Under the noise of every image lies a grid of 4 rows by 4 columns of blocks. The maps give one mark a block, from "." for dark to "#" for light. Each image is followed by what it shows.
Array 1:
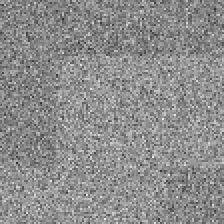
....
.###
.###
###.
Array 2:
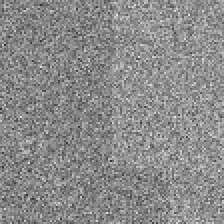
..##
..##
..##
...#
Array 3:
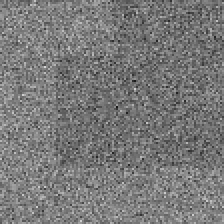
##..
#...
#...
####
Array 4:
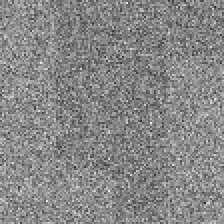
#...
#..#
#..#
##.#
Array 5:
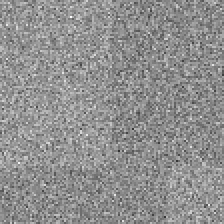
##..
##..
##..
...#
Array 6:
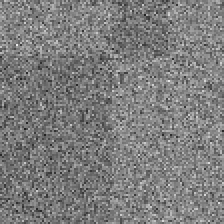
##.#
..##
..##
..##
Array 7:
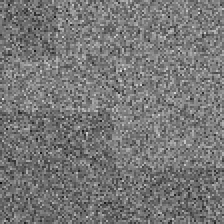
.###
####
..##
....
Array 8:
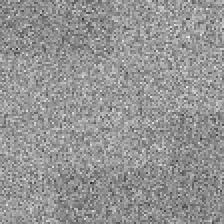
..##
####
###.
#...
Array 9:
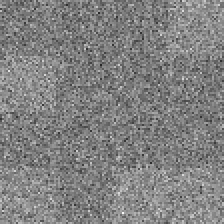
...#
#...
....
#.##
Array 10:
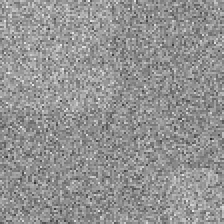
##..
##..
....
...#
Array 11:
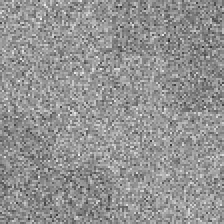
##..
###.
.###
..##
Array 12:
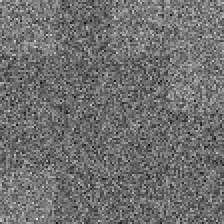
#.##
...#
....
#...
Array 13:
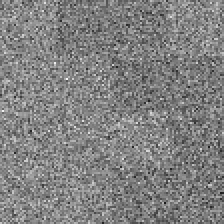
#..#
##..
###.
##..
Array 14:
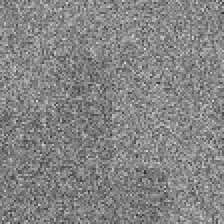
####
#.##
..##
...#
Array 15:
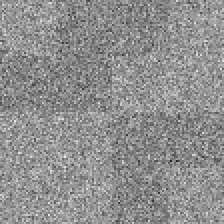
#..#
..##
##..
##.#
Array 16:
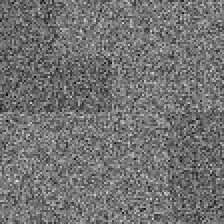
.###
..##
###.
###.
